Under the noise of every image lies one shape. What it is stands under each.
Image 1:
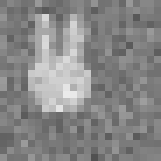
rabbit's head
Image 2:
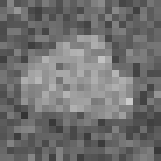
cloud
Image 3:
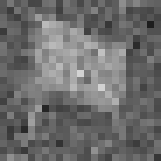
flag
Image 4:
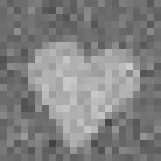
heart
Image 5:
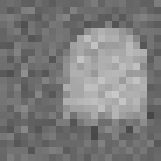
ghost
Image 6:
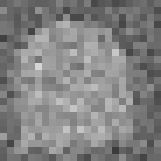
ghost
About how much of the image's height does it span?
nearly all
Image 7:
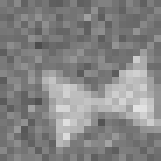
bow tie
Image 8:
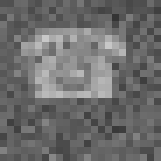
telephone
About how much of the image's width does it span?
two thirds
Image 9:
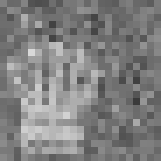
chess queen
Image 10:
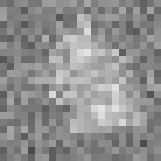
chess knight
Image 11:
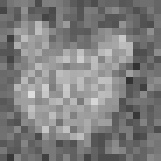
bear's head
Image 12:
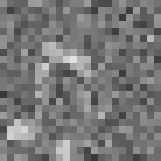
pair of musical notes
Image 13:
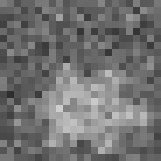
turtle
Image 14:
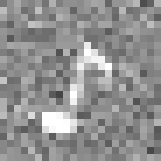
musical note
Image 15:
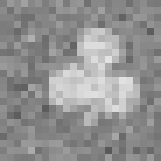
club
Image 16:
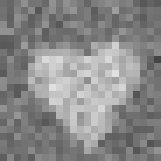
heart
